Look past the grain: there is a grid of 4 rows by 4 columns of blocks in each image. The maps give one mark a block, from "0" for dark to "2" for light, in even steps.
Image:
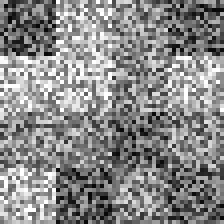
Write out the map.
0 2 1 0
2 2 1 2
1 1 0 1
2 0 1 0
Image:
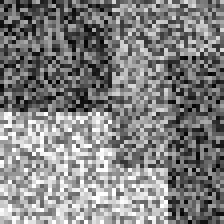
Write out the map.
0 0 1 1
0 0 1 0
2 2 1 0
2 2 2 0
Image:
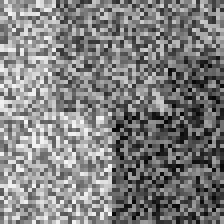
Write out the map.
2 1 1 1
2 1 1 0
2 2 0 0
2 2 0 0
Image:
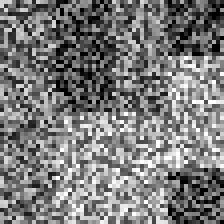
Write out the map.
1 0 1 0
1 0 1 2
1 2 2 2
1 2 2 0
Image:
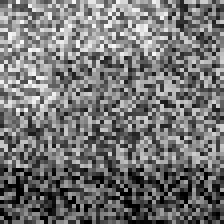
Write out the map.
2 2 2 1
2 1 1 1
1 1 1 1
0 0 0 0
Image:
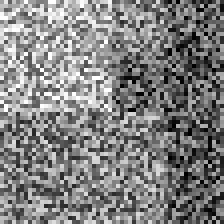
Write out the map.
2 2 1 0
2 2 0 0
1 1 1 0
1 1 1 0
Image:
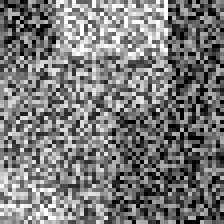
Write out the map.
0 2 2 0
1 1 1 0
1 1 0 0
2 1 0 0
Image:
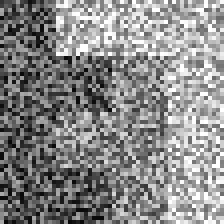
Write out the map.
0 2 2 2
0 0 1 2
0 1 1 2
0 0 1 2
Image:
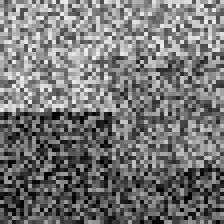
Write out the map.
2 2 2 2
2 2 1 1
0 0 1 1
0 0 0 0
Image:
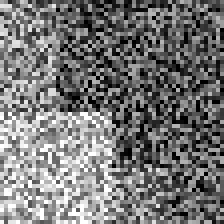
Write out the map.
1 0 0 0
1 0 0 0
2 2 0 0
2 2 1 0
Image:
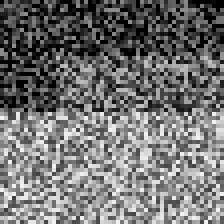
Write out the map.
0 0 0 0
0 1 1 1
2 2 2 2
2 2 2 2
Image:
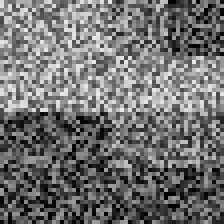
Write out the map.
2 2 1 0
2 2 2 2
0 0 1 1
0 0 0 0
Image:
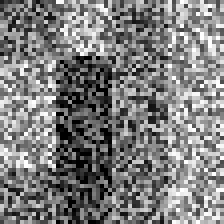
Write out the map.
1 2 1 2
2 0 1 2
2 0 1 2
1 0 1 2
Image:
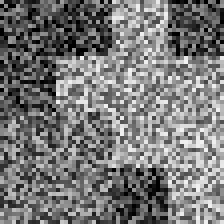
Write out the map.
0 0 2 0
0 2 2 2
1 1 2 2
1 1 0 2
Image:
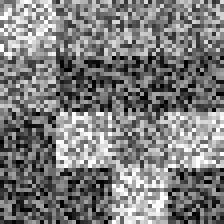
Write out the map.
2 1 1 1
1 0 0 0
0 2 1 2
0 0 2 0
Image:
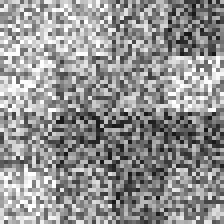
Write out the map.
2 2 1 0
2 1 1 2
1 0 0 0
2 1 0 1
